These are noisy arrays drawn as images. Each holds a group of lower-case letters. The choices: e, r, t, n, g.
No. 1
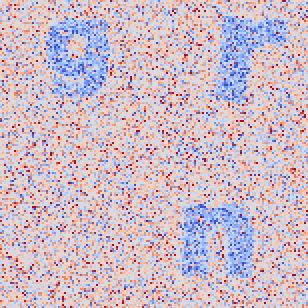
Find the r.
top right
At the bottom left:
nothing
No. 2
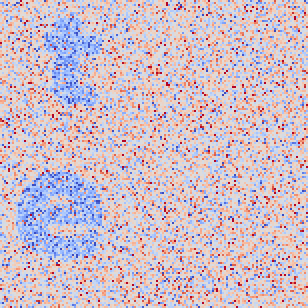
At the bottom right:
nothing
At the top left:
t
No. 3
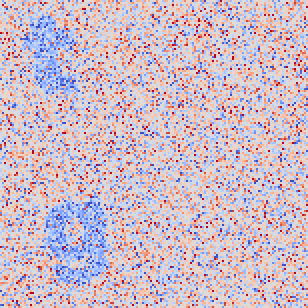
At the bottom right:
nothing
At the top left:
t
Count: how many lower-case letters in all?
2
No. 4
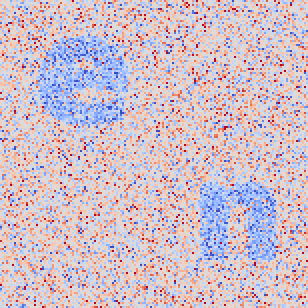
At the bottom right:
n
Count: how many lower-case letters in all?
2
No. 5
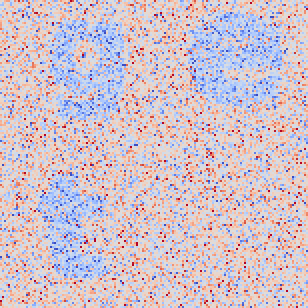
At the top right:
e
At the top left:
g
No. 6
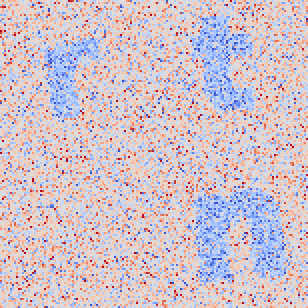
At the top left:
r
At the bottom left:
nothing
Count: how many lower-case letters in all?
3
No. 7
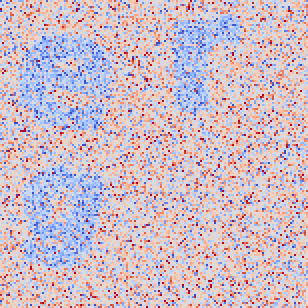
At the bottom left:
g
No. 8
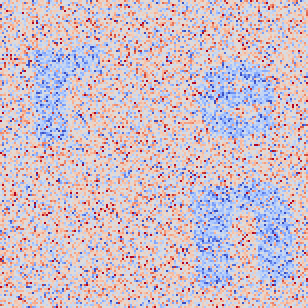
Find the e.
top right
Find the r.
top left
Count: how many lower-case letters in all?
3
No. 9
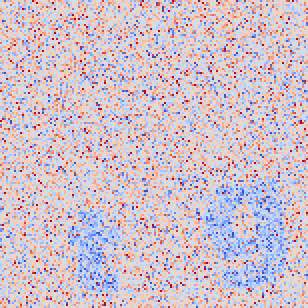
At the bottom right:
g
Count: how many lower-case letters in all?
2
